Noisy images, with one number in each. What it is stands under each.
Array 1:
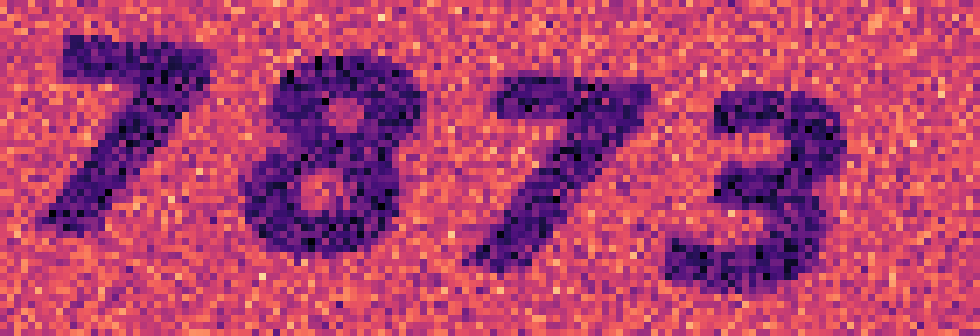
7873
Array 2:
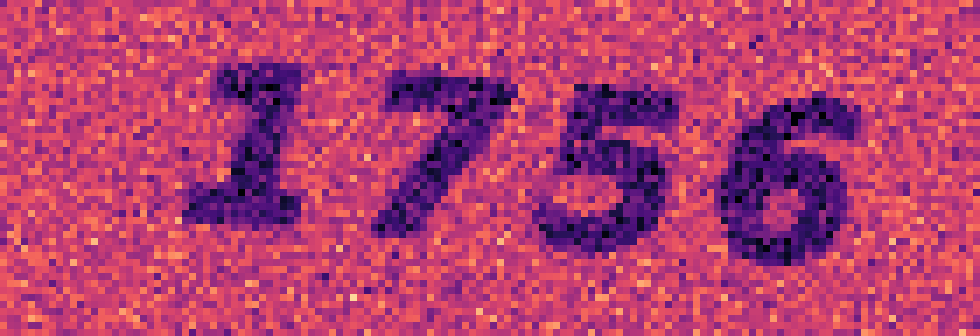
1756
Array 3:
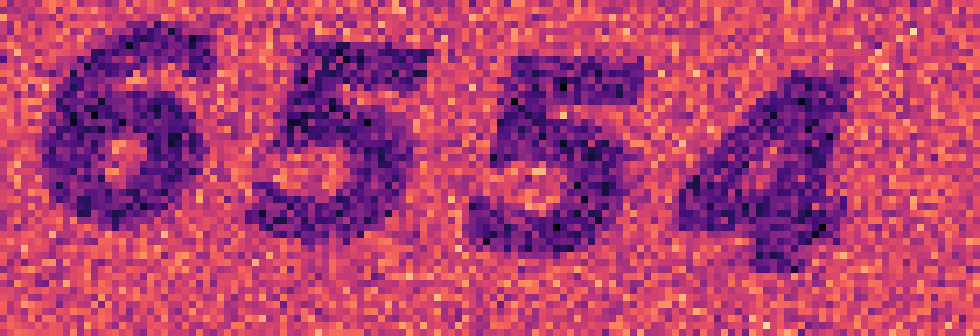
6554
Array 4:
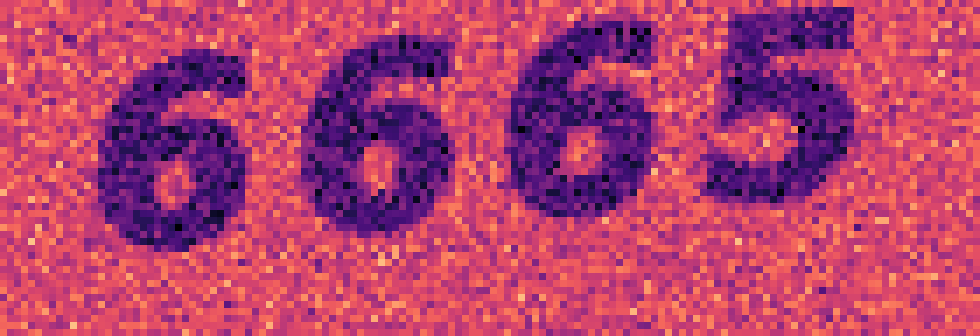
6665
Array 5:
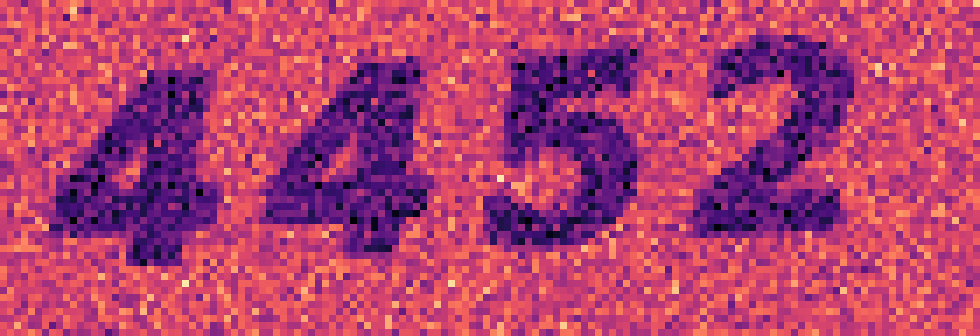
4452
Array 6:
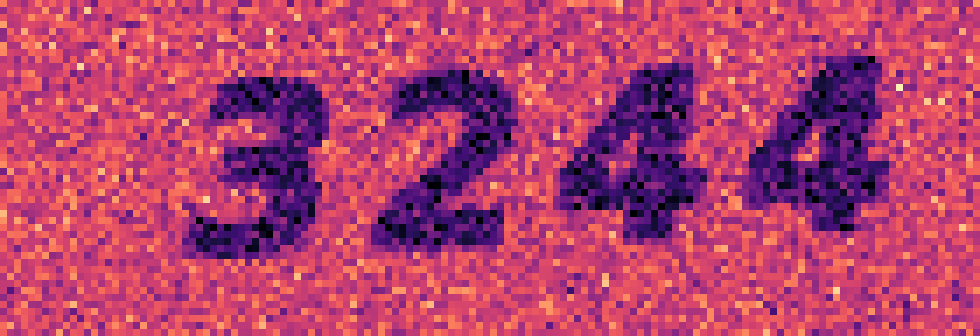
3244
